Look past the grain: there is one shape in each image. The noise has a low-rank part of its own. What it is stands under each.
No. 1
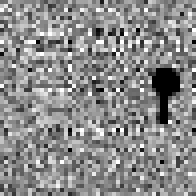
lollipop
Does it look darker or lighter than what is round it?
darker
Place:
middle right
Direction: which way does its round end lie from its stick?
up
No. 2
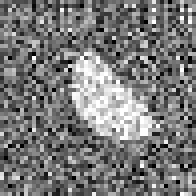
half disc
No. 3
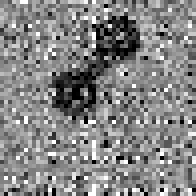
dumbbell
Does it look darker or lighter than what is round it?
darker
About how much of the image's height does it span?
half
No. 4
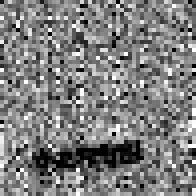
bar
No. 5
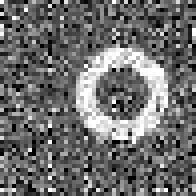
ring
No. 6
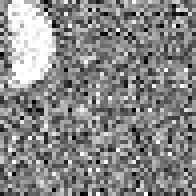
half disc
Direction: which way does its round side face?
right
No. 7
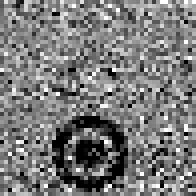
bullseye
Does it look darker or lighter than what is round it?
darker
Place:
bottom middle
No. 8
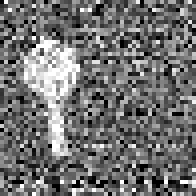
lollipop
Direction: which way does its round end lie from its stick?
up
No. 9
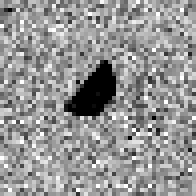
half disc
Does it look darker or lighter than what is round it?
darker
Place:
centre
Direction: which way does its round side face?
down and right
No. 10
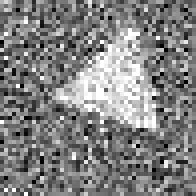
triangle
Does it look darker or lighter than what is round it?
lighter
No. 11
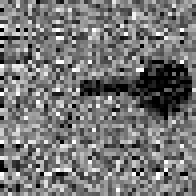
lollipop
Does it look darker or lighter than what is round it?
darker
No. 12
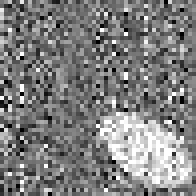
ellipse
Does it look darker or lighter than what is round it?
lighter
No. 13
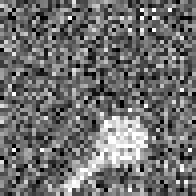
lollipop
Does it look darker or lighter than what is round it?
lighter
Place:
bottom middle
